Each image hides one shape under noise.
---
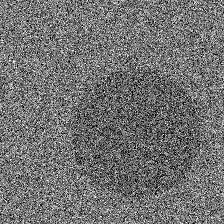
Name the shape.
disc
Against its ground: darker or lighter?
darker
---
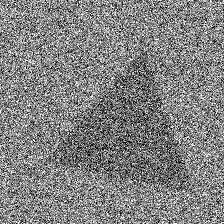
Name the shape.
triangle
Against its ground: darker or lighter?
darker
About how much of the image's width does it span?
two thirds
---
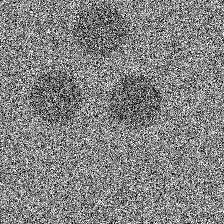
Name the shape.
three dots
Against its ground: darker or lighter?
darker
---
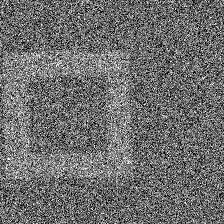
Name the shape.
square frame
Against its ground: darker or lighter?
lighter
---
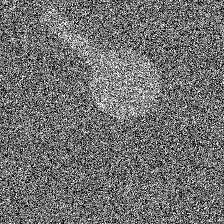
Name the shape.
lollipop
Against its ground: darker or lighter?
lighter
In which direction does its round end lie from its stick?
down and right
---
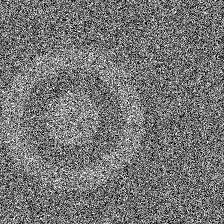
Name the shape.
bullseye
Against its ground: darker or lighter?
lighter
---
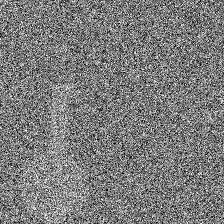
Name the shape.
lollipop
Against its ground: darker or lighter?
lighter
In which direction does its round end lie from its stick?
down
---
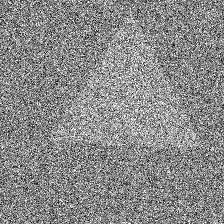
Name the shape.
triangle
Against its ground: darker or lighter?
lighter
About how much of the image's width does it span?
two thirds
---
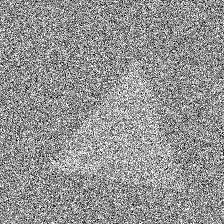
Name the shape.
triangle
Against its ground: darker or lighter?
lighter
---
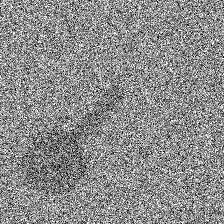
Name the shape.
lollipop
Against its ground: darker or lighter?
darker
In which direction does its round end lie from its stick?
down and left
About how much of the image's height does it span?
half
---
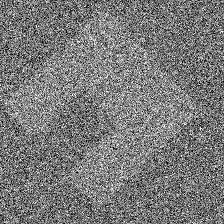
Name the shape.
square with a notch
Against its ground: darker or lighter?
lighter
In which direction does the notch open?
down and left
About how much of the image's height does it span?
nearly all
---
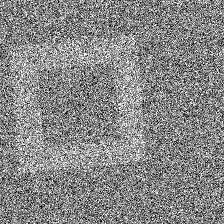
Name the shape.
square frame
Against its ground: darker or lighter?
lighter
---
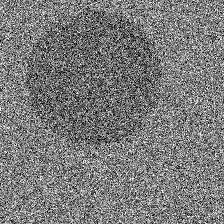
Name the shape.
disc
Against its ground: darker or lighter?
darker
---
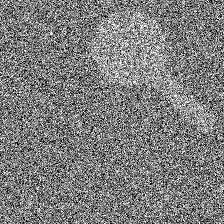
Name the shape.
lollipop
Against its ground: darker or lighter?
lighter
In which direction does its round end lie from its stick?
up and left
